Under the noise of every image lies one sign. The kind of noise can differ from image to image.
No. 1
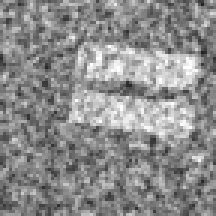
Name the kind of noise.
blotchy
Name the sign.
equals sign
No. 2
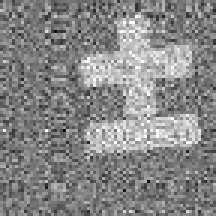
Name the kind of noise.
low rank plus noise
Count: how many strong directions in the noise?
two
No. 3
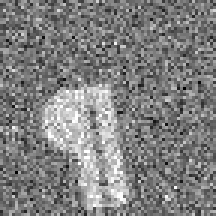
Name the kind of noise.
independent entries
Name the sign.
pilcrow
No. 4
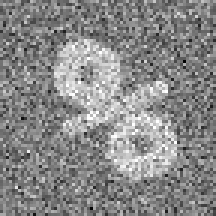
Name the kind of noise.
independent entries
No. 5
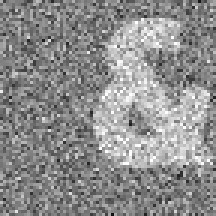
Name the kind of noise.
independent entries
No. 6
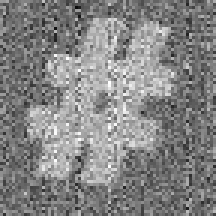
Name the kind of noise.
columns of uneven size
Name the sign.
hash sign
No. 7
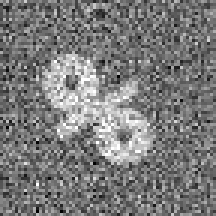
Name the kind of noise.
low rank plus noise
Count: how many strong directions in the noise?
five to eight
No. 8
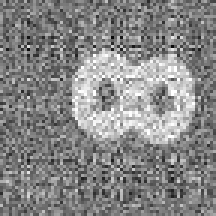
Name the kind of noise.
low rank plus noise
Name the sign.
infinity sign
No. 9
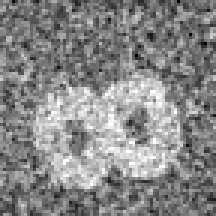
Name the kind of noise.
blotchy
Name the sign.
infinity sign
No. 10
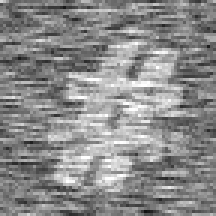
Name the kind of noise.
streaked along the rows
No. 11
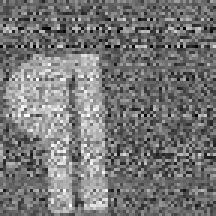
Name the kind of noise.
rows of uneven size
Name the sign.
pilcrow
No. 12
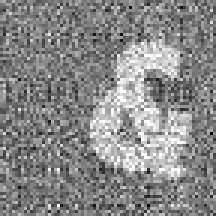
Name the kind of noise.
low rank plus noise
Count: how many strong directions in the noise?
two
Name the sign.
ampersand
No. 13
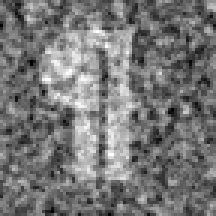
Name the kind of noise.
blotchy
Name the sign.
pilcrow
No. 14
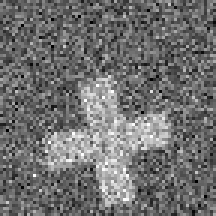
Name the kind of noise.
independent entries
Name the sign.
plus sign
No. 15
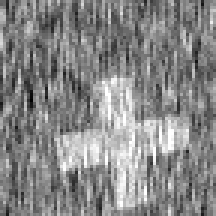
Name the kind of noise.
streaked along the columns
